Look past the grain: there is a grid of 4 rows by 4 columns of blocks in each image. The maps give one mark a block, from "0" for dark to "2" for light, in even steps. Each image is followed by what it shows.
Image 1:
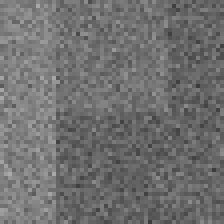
2 1 1 0
2 1 1 0
2 0 0 0
2 0 0 0
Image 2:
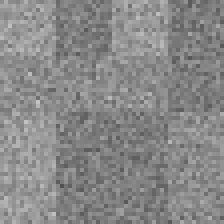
2 0 2 0
1 1 1 0
2 0 0 1
2 0 0 1
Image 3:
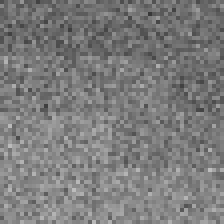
0 0 0 0
1 1 1 0
2 2 1 1
2 2 2 2
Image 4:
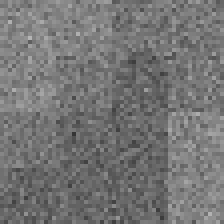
2 2 1 1
2 1 0 1
1 0 0 2
0 0 0 2
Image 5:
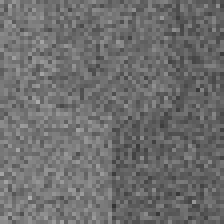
2 1 1 0
2 1 1 0
2 2 0 0
2 2 0 0
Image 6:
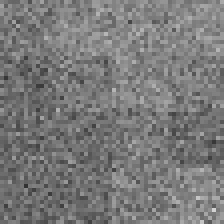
1 2 2 2
0 1 2 1
0 0 1 0
0 0 1 2
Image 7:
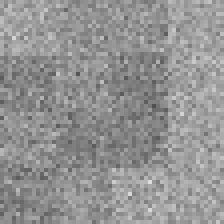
2 1 1 2
0 1 0 2
1 0 0 2
0 1 2 2
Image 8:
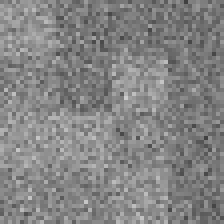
2 0 0 0
1 0 2 0
2 2 1 0
1 1 2 0
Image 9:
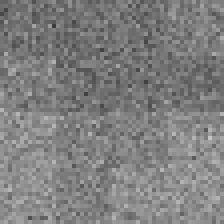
0 0 0 1
1 0 0 0
2 1 1 2
2 1 2 2
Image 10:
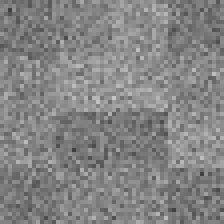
0 1 2 0
1 2 2 1
1 0 0 2
0 1 1 0
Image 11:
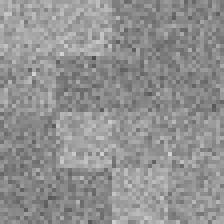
2 2 0 0
1 0 0 0
0 2 1 1
0 0 2 1
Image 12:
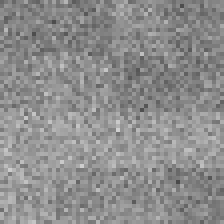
0 0 1 0
1 1 0 0
2 2 2 2
2 1 1 0
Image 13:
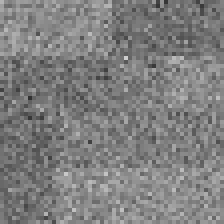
2 2 0 0
0 0 1 2
0 1 1 1
0 2 2 2
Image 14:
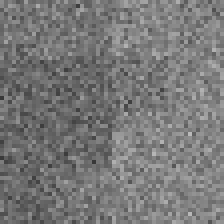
1 1 2 2
0 0 1 2
0 0 2 2
0 1 2 2
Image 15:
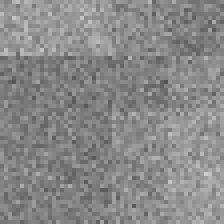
2 2 1 0
0 0 0 1
0 0 1 2
0 0 1 2
